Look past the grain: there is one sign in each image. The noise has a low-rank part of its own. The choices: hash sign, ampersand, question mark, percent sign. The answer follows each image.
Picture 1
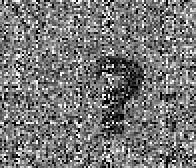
dark question mark
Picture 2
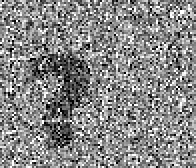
dark question mark
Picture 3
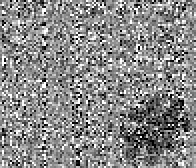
dark hash sign, bottom right
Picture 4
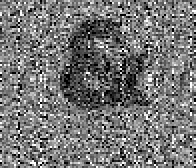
dark ampersand
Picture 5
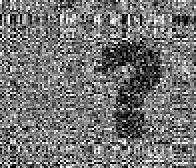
dark question mark
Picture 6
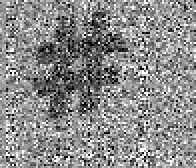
dark hash sign
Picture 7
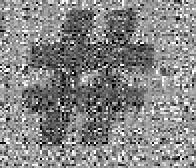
dark hash sign
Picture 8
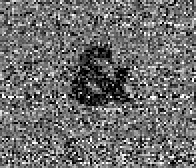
dark ampersand, centre
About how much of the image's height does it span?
a third
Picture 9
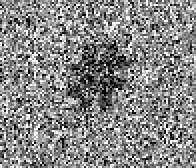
dark hash sign, centre
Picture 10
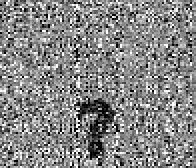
dark question mark, bottom middle
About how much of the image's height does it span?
a third
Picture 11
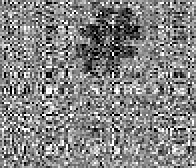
dark hash sign, top middle
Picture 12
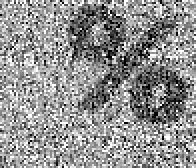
dark percent sign
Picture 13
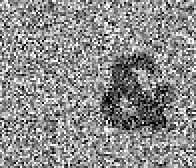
dark ampersand
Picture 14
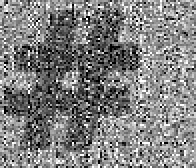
dark hash sign
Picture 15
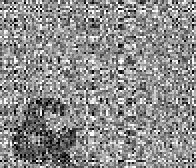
dark ampersand, bottom left
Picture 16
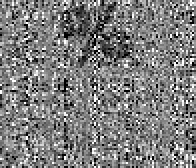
dark percent sign, top middle
